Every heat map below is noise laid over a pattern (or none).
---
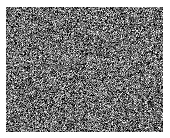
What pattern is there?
only noise
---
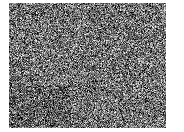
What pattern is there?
one block
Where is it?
bottom left
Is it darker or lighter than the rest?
darker
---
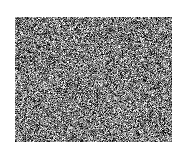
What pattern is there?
only noise
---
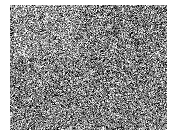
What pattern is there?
one block
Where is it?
top left
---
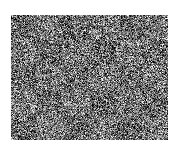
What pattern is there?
a checkerboard
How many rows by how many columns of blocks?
5 by 6
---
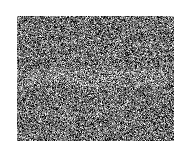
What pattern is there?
one band of rows
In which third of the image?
middle
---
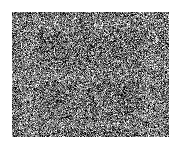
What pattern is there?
bands of rows crossing bands of columns
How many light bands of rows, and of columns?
3 and 2
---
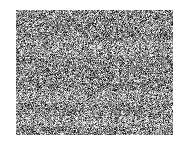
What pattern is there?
bands of rows
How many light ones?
3
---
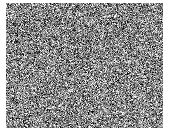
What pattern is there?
only noise
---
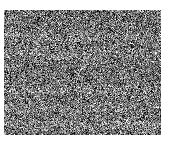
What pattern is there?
bands of rows
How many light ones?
5
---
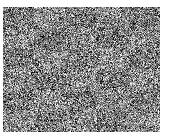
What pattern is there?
a checkerboard
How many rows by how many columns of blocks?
6 by 5
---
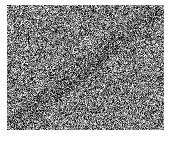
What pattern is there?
a diagonal band
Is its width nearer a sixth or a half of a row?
a sixth
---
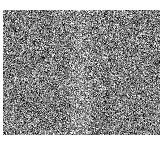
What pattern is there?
one band of columns
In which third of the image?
middle
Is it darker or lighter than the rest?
lighter
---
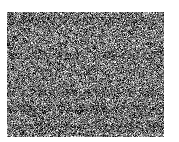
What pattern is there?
bands of rows
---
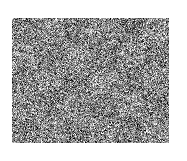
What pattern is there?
a checkerboard
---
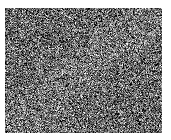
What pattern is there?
a diagonal band
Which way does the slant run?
bottom left to top right
